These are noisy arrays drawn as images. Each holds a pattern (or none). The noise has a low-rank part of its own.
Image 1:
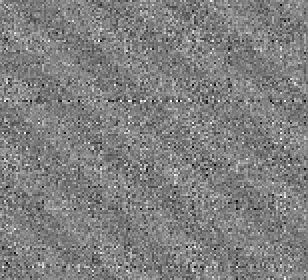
diagonal stripes
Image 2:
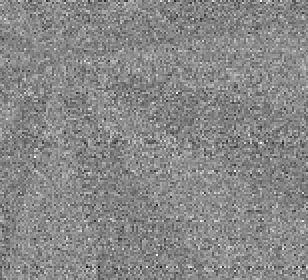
spokes from one point
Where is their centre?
top left
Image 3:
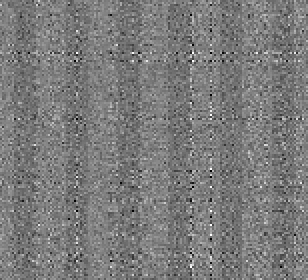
vertical stripes
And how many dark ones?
6
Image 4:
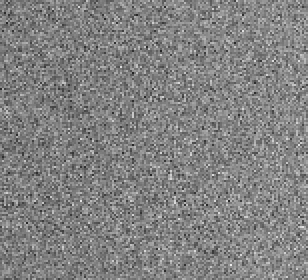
a smooth slope
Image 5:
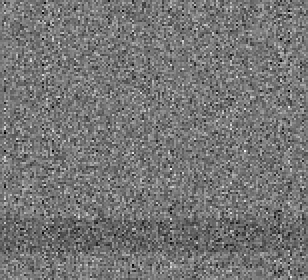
one horizontal stripe
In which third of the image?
bottom
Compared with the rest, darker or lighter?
darker
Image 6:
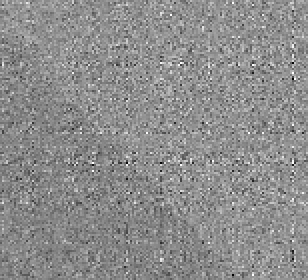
a sharp edge
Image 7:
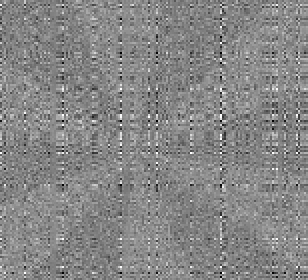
spokes from one point
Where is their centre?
centre
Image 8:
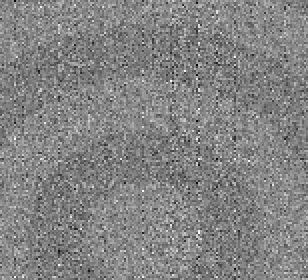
rings round one point
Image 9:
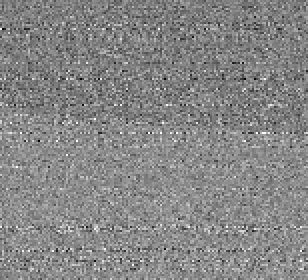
a sharp edge
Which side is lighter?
bottom
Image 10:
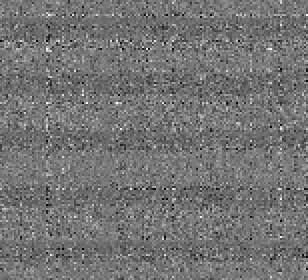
horizontal stripes
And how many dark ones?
5
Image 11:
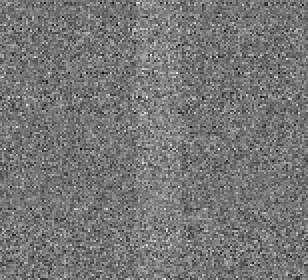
one vertical stripe
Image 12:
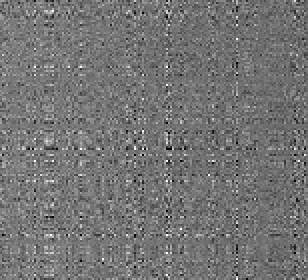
a smooth slope
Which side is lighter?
left
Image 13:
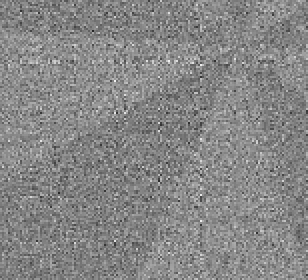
spokes from one point
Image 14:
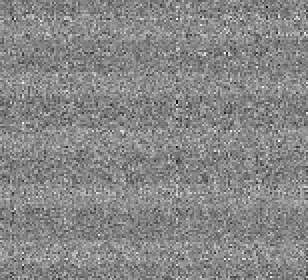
horizontal stripes
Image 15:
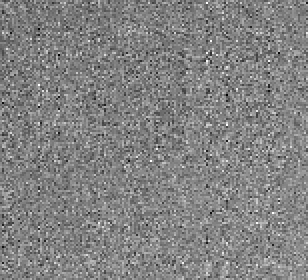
a smooth slope
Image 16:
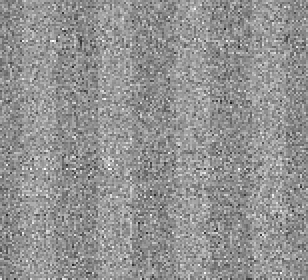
vertical stripes
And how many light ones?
4
